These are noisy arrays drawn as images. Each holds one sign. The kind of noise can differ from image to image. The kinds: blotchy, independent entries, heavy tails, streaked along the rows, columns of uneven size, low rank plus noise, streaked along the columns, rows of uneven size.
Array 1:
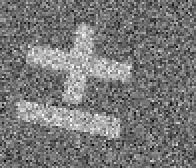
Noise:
low rank plus noise
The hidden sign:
plus-minus sign
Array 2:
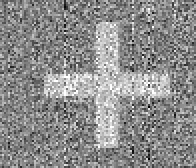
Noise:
columns of uneven size
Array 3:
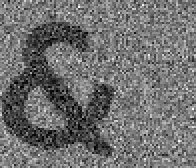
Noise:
low rank plus noise
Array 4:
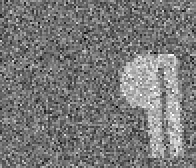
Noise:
independent entries
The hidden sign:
pilcrow
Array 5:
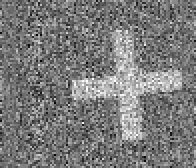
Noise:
columns of uneven size
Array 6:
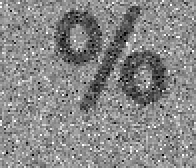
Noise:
heavy tails
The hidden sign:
percent sign
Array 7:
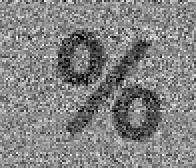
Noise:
rows of uneven size
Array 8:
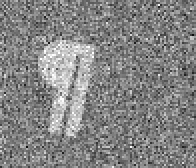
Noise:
low rank plus noise
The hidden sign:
pilcrow
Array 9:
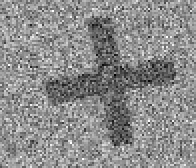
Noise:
low rank plus noise
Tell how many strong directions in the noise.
two
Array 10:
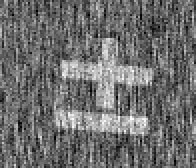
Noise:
streaked along the columns
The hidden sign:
plus-minus sign
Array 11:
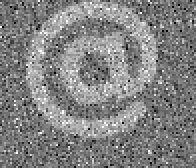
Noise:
heavy tails
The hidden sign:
at sign
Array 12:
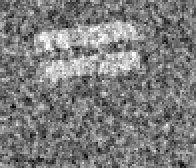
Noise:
blotchy
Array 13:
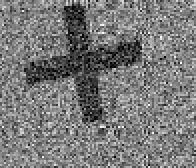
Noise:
low rank plus noise
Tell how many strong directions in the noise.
two
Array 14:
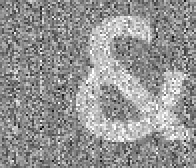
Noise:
columns of uneven size
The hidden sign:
ampersand
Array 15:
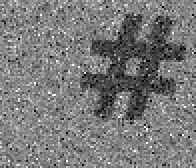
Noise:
heavy tails
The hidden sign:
hash sign
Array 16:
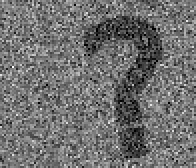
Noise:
independent entries
